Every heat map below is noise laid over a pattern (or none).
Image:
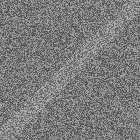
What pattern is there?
a diagonal band
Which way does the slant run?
bottom left to top right
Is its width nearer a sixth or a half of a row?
a sixth
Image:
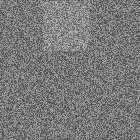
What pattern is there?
one block
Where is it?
top middle
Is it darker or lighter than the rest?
lighter
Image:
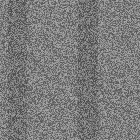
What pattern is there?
bands of columns
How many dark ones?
2
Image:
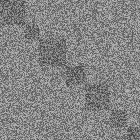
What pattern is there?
blocks along the diagonal
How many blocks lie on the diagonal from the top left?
7
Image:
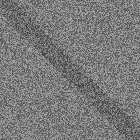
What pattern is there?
a diagonal band
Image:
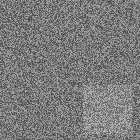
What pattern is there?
one block
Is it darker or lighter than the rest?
lighter
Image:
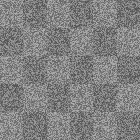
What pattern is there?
a checkerboard
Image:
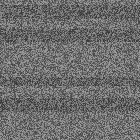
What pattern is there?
bands of rows
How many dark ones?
4
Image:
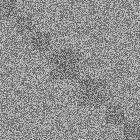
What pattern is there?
blocks along the diagonal
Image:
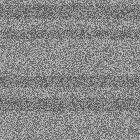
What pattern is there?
bands of rows
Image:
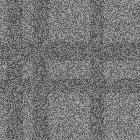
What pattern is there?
bands of rows crossing bands of columns
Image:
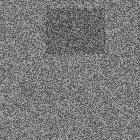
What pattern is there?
one block
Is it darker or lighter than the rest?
darker
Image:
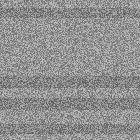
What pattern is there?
bands of rows
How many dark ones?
4
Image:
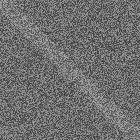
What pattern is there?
a diagonal band
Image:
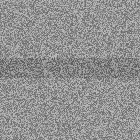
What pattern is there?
one band of rows
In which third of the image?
middle
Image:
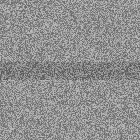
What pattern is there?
one band of rows
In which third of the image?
middle
